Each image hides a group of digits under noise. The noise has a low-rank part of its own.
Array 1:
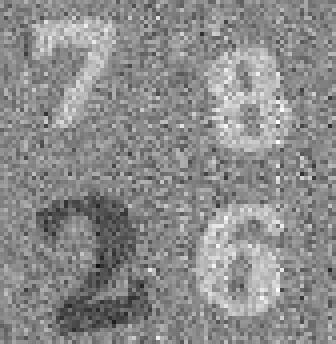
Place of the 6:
bottom right
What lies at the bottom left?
2
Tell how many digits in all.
4
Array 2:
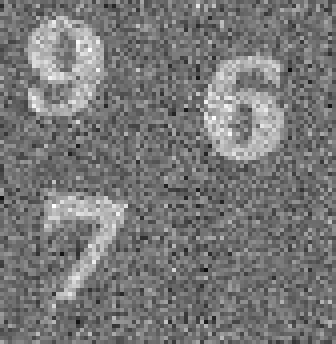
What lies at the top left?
9
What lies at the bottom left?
7
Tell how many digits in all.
3
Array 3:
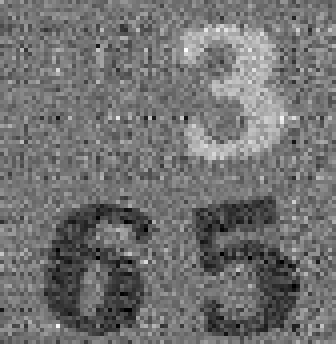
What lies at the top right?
3
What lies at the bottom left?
6
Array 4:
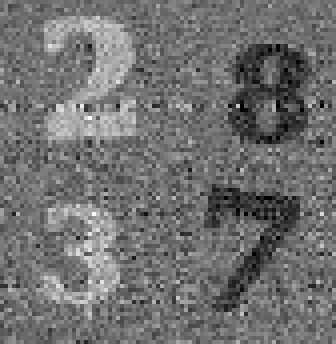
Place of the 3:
bottom left
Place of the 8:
top right
